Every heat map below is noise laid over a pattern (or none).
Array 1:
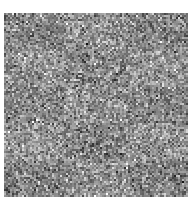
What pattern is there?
a checkerboard
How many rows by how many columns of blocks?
5 by 3
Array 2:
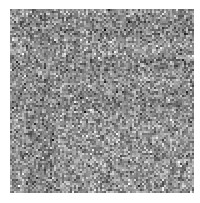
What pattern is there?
bands of rows crossing bands of columns
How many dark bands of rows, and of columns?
3 and 1
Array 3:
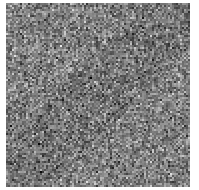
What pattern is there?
a diagonal band
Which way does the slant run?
bottom left to top right
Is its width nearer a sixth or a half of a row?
a half
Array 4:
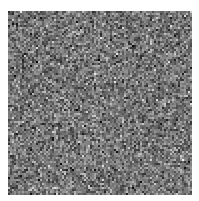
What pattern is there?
only noise
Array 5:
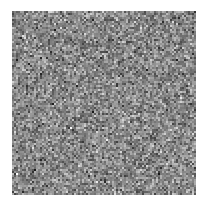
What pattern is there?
only noise
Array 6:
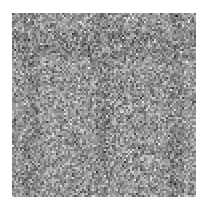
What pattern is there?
bands of rows crossing bands of columns
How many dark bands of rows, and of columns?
1 and 3
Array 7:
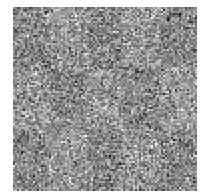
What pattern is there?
a checkerboard
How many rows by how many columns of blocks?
3 by 5
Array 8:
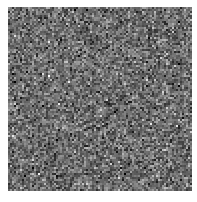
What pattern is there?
only noise
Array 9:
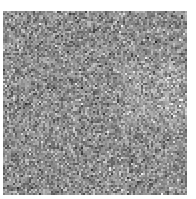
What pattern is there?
one block
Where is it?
middle right
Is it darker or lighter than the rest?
lighter
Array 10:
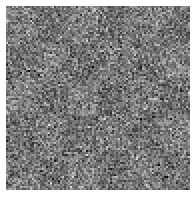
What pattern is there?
a checkerboard
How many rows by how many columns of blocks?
5 by 6
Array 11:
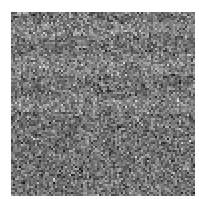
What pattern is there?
bands of rows
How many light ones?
3
